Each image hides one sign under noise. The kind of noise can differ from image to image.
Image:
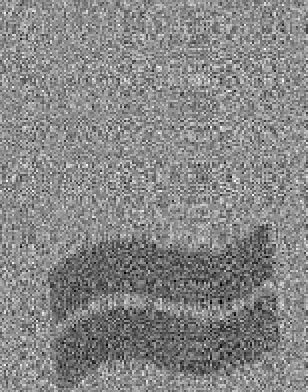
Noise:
low rank plus noise
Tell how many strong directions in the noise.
two
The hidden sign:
approximately sign
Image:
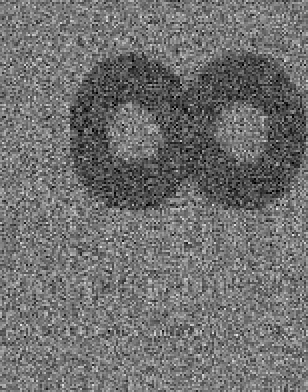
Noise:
low rank plus noise
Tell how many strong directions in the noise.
five to eight
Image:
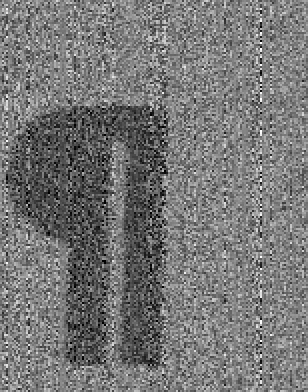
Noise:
columns of uneven size
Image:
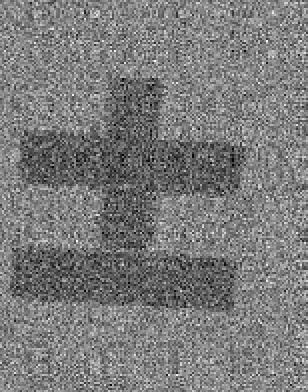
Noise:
low rank plus noise
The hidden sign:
plus-minus sign
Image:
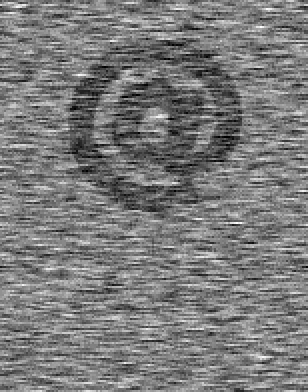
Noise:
streaked along the rows
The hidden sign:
at sign
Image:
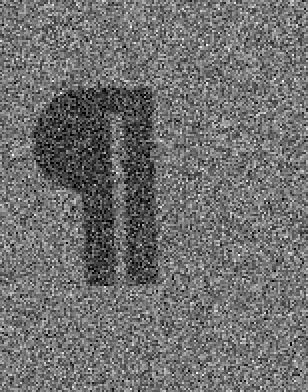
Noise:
independent entries
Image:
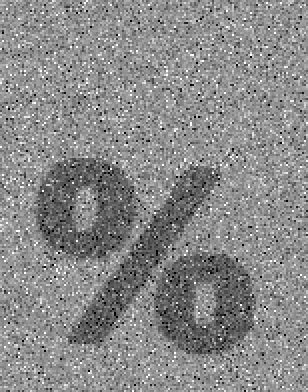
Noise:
heavy tails
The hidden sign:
percent sign
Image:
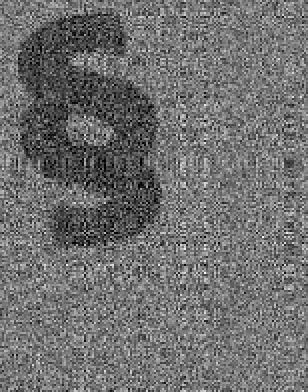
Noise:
low rank plus noise
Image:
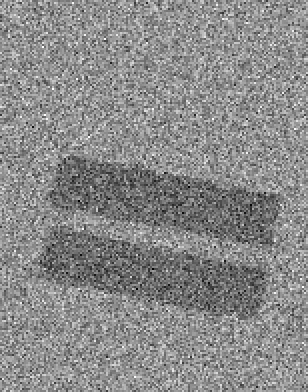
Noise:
independent entries
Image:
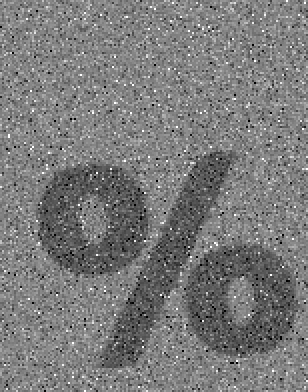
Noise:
heavy tails
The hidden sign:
percent sign
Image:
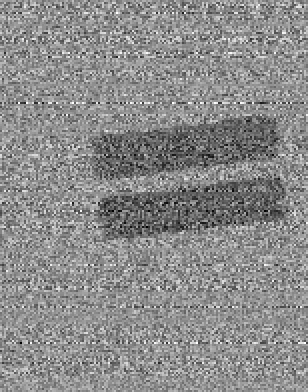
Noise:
rows of uneven size
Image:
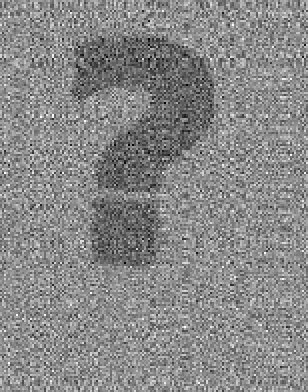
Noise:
low rank plus noise
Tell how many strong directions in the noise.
two
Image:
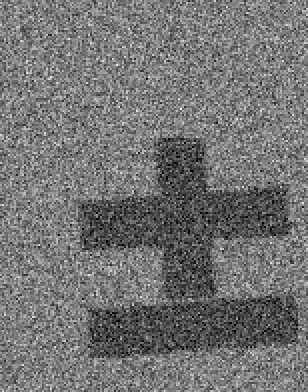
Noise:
independent entries
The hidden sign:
plus-minus sign
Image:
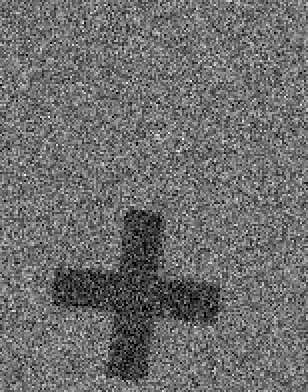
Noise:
independent entries
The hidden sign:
plus sign
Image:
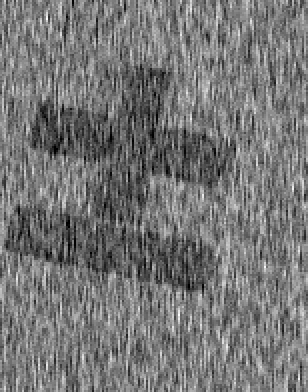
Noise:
streaked along the columns
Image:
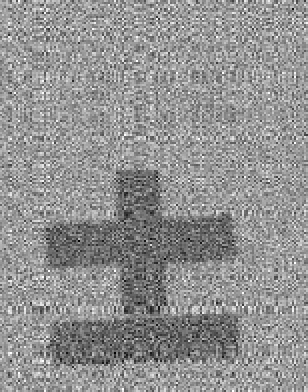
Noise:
low rank plus noise
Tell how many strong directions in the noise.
one
